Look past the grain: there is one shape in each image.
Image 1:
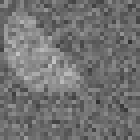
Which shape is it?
half disc
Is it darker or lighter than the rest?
lighter
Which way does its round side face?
down and left
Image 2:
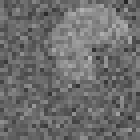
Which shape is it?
disc with a wedge cut out
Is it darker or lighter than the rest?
lighter
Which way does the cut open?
down and right
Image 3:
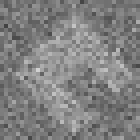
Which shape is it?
square with a notch
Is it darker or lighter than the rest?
lighter
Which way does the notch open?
down and right
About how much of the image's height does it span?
nearly all
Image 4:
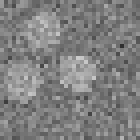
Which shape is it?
three dots
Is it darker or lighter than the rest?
lighter
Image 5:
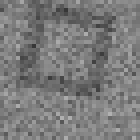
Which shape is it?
square frame
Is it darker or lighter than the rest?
darker
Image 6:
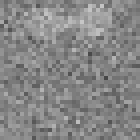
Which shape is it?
dumbbell
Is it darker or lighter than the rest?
lighter
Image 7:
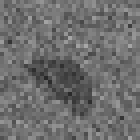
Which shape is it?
half disc
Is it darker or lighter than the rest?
darker
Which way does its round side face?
up and right
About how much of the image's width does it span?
half
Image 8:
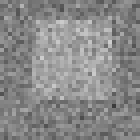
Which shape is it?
square
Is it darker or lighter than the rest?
lighter
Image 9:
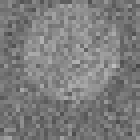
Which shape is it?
disc
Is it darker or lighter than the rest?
lighter
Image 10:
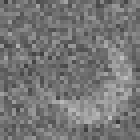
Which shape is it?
crescent
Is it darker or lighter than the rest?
lighter
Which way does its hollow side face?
up and left
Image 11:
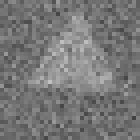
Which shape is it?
triangle
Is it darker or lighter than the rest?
lighter
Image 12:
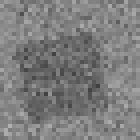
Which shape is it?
square
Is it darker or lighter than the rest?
darker
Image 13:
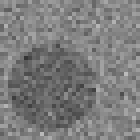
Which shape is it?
disc
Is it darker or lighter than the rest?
darker
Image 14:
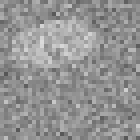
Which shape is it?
ellipse
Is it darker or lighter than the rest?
lighter
